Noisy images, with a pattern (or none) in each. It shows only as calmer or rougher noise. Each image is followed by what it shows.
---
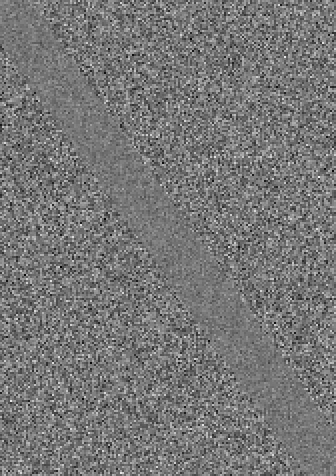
a diagonal band
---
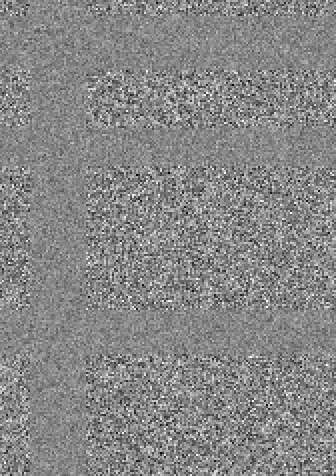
bands of rows crossing bands of columns
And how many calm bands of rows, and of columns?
3 and 1
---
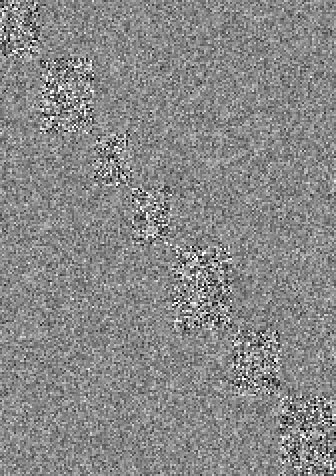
blocks along the diagonal
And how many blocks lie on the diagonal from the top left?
7
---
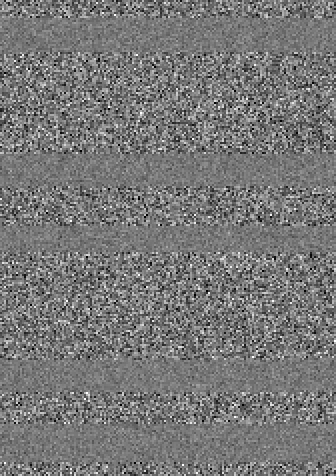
bands of rows
